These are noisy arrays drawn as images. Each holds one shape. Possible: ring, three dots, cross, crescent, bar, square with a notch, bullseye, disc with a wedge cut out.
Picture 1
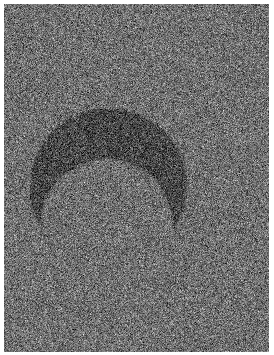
crescent
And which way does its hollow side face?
down
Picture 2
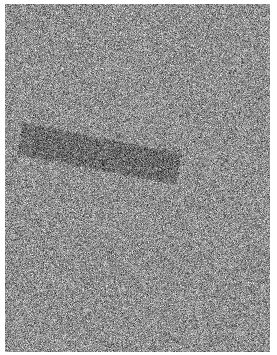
bar
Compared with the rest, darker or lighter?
darker
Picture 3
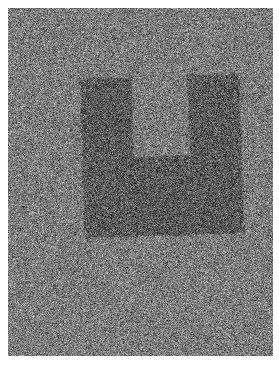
square with a notch
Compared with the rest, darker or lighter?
darker
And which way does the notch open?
up
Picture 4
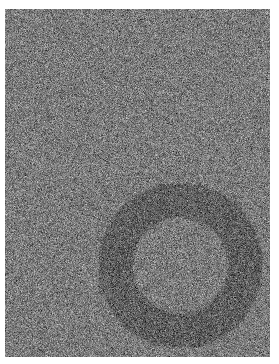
ring
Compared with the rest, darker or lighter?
darker
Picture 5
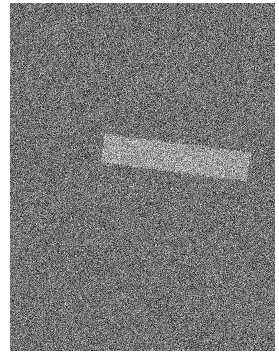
bar
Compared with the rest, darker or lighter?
lighter
